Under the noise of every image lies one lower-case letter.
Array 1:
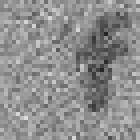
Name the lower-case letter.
f
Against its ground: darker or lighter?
darker
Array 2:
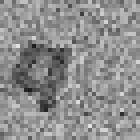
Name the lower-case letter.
q
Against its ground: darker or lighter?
darker
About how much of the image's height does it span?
half
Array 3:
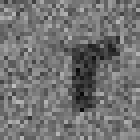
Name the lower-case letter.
r
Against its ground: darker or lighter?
darker
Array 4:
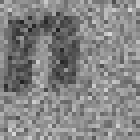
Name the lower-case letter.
n
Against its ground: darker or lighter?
darker
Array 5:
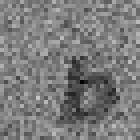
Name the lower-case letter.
b
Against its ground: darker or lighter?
darker
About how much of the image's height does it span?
half
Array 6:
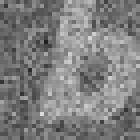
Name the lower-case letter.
b
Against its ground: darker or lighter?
lighter
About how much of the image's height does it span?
nearly all
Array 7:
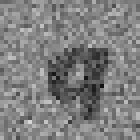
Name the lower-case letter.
q
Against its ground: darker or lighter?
darker
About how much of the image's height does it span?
half
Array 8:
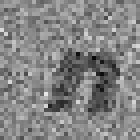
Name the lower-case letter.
n
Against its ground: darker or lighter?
darker
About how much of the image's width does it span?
half
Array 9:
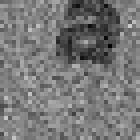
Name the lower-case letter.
a
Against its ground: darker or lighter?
darker
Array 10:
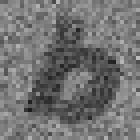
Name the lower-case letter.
b
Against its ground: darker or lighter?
darker
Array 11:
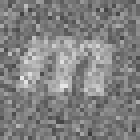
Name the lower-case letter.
m
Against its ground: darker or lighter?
lighter
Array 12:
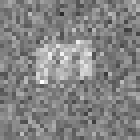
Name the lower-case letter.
m
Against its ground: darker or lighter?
lighter
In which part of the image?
centre
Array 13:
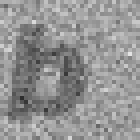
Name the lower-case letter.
b
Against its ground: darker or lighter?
darker
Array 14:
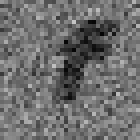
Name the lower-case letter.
f
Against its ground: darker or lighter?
darker
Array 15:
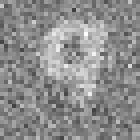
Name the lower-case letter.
q
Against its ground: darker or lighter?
lighter
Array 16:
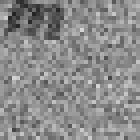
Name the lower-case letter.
m
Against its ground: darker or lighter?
darker
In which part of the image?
top left
